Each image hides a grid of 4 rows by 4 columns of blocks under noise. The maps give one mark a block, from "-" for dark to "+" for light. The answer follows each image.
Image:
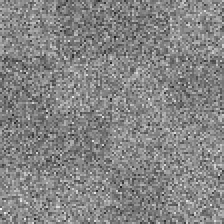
+--+
-++-
--++
++-+
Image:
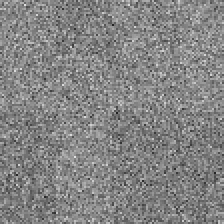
+-++
++++
-+--
-+--
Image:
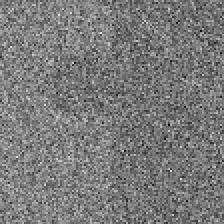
++--
+---
++--
++--
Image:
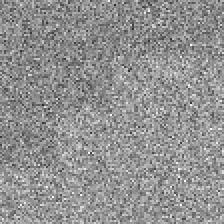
----
--++
-+++
++++
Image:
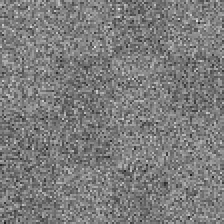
++-+
+-+-
--++
-+-+
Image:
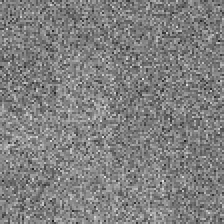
----
-+--
++--
-++-
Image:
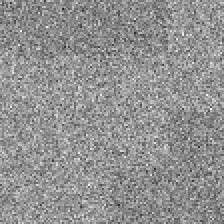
---+
++++
+++-
++--
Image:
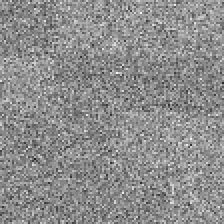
-+++
+---
--++
---+
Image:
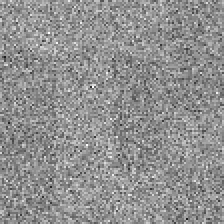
+++-
-+--
-+-+
-++-
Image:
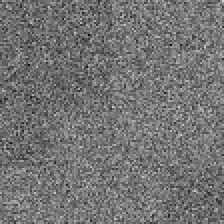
--++
--++
-+++
+++-
